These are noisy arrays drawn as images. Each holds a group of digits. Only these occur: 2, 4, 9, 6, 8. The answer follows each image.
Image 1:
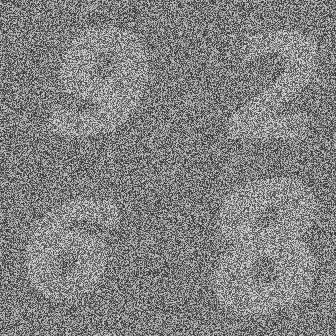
top left: 9; top right: 2; bottom left: 6; bottom right: 8
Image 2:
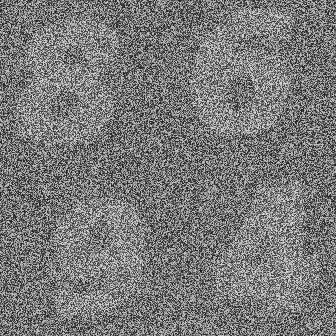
top left: 8; top right: 6; bottom left: 9; bottom right: 4
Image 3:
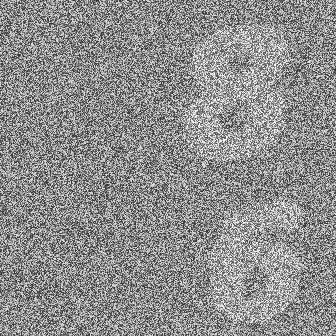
top right: 8; bottom right: 6
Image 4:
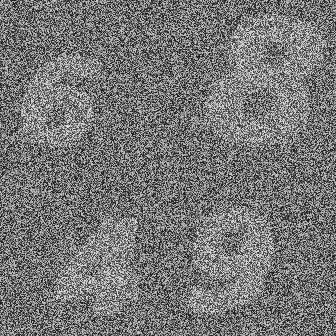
top left: 6; top right: 8; bottom left: 4; bottom right: 9
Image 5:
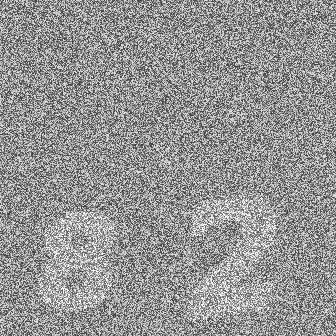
bottom left: 8; bottom right: 2
